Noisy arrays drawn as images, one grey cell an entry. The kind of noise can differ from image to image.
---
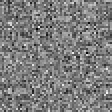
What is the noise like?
low rank plus noise
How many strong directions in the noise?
one
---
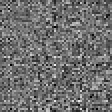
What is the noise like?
low rank plus noise
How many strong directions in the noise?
two
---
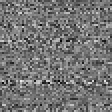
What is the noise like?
rows of uneven size
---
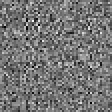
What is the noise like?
low rank plus noise
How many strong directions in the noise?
two
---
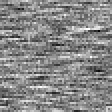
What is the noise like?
streaked along the rows
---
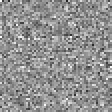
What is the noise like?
low rank plus noise
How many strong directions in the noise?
five to eight
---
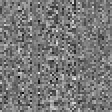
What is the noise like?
columns of uneven size
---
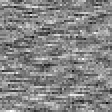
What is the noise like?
streaked along the rows
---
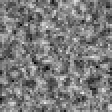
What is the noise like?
blotchy
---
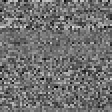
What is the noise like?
rows of uneven size
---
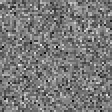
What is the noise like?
independent entries
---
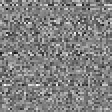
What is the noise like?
rows of uneven size
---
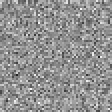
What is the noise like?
low rank plus noise
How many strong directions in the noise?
three or four
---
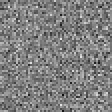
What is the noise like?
low rank plus noise
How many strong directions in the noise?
three or four
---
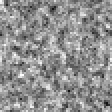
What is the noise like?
blotchy
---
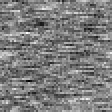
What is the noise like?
streaked along the rows
